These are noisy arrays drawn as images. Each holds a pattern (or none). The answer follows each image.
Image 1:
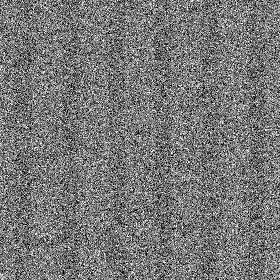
vertical stripes
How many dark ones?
6
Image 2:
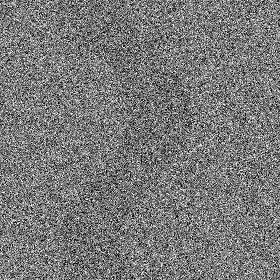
a wavy band
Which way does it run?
top to bottom
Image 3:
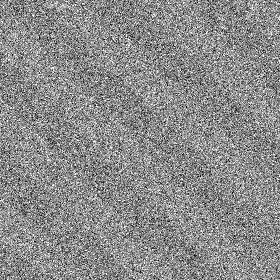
diagonal stripes
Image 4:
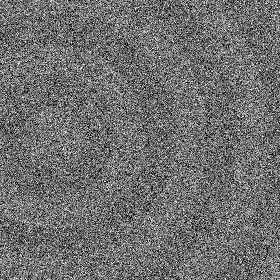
rings round one point
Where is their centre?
middle left
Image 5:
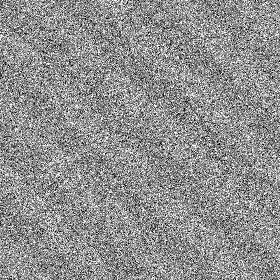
diagonal stripes
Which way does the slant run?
top left to bottom right
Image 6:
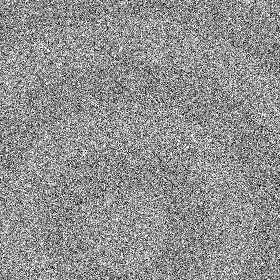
rings round one point
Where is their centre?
bottom middle
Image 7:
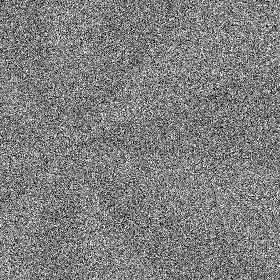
spokes from one point
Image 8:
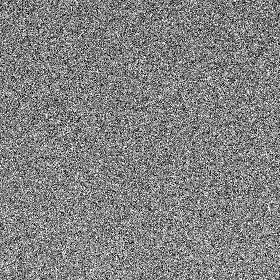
a smooth slope
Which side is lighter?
bottom
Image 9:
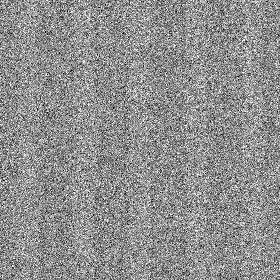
vertical stripes
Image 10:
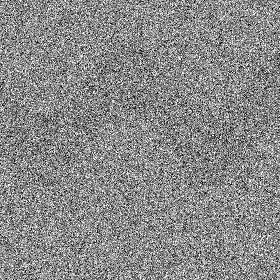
a wavy band
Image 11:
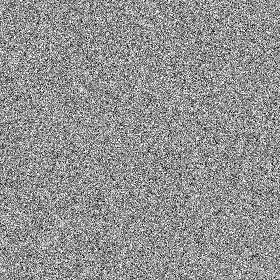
only noise
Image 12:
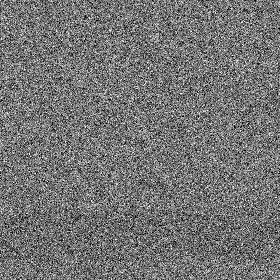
one horizontal stripe
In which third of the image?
bottom
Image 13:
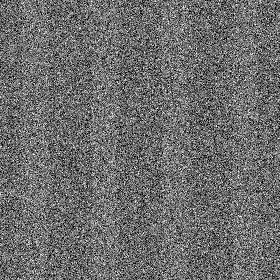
vertical stripes
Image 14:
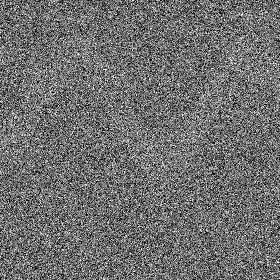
a wavy band
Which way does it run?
left to right
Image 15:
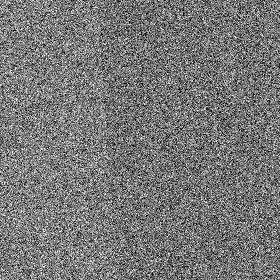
a sharp edge
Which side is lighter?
left
